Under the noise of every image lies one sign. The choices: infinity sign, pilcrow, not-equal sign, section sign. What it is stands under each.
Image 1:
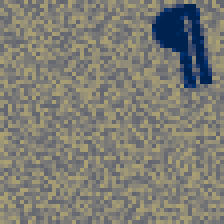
pilcrow
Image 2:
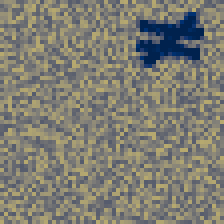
not-equal sign
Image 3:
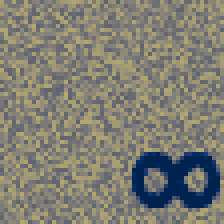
infinity sign
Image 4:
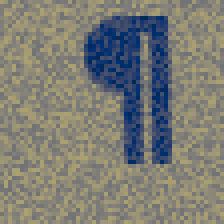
pilcrow
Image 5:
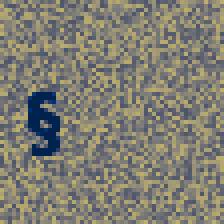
section sign
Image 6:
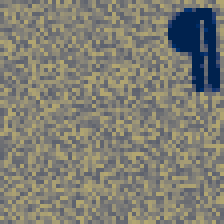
pilcrow
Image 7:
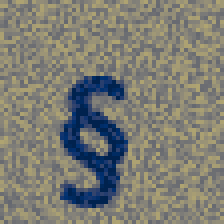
section sign
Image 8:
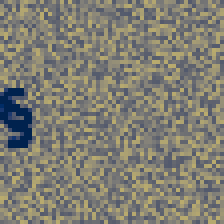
section sign
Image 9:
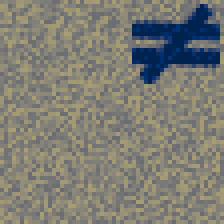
not-equal sign
